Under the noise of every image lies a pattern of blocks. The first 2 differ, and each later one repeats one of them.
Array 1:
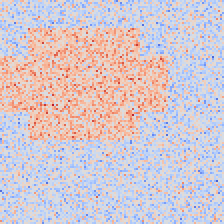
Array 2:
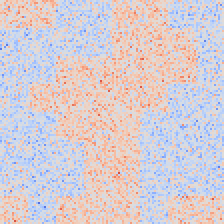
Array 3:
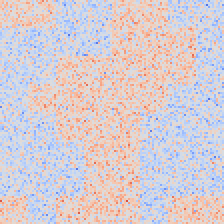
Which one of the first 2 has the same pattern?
2
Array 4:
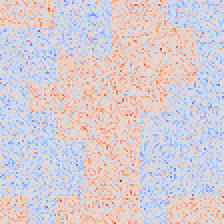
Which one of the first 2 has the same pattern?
2
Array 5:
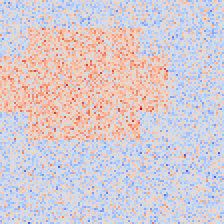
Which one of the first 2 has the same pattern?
1
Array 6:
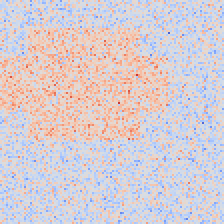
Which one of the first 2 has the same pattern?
1
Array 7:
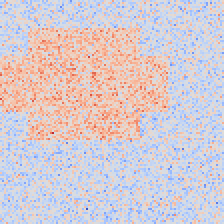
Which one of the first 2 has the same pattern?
1
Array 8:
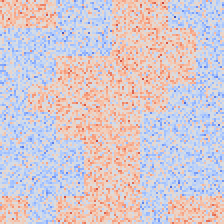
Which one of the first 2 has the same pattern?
2
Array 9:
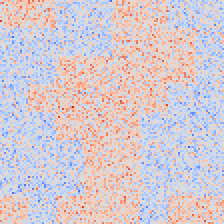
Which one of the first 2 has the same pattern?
2
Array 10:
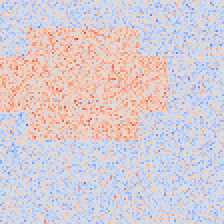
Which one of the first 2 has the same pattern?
1
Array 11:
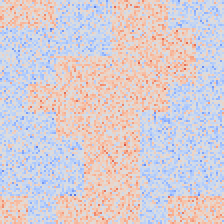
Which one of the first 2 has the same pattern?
2
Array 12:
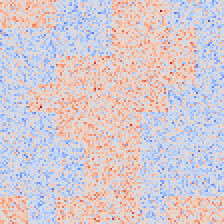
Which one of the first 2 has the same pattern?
2
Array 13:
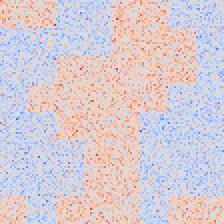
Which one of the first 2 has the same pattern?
2
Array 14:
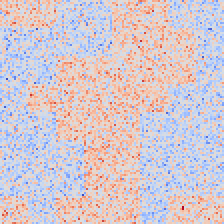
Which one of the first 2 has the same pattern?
2
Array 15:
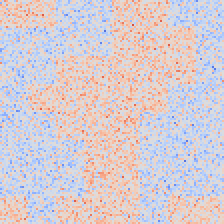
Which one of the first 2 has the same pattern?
2
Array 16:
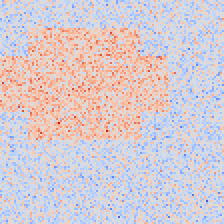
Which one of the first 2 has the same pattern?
1
